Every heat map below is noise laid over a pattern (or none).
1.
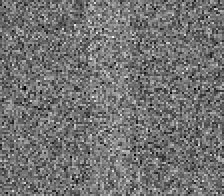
one vertical stripe
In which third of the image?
middle
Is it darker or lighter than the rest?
lighter
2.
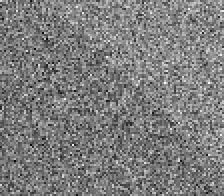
a sharp edge
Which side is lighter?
top right
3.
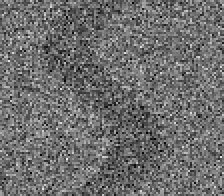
a wavy band
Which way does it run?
top to bottom
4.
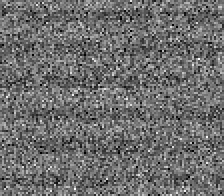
horizontal stripes
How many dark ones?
6
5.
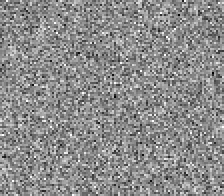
only noise
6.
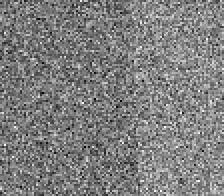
a sharp edge
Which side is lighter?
right
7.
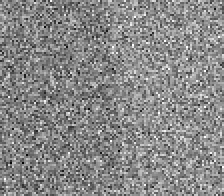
a sharp edge
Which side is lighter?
right
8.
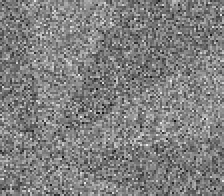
spokes from one point
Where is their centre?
bottom left
